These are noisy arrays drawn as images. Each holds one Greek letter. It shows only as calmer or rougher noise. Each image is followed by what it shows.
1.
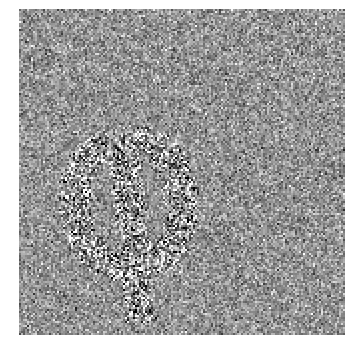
phi
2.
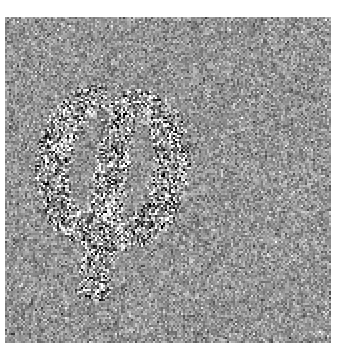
phi
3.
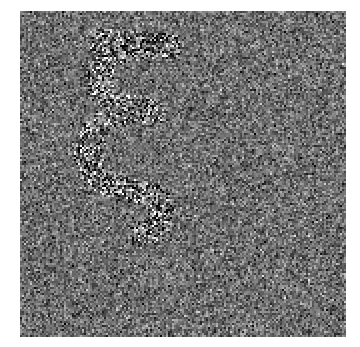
xi
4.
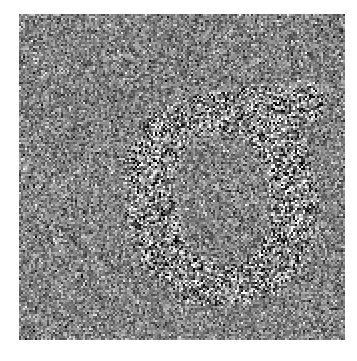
sigma
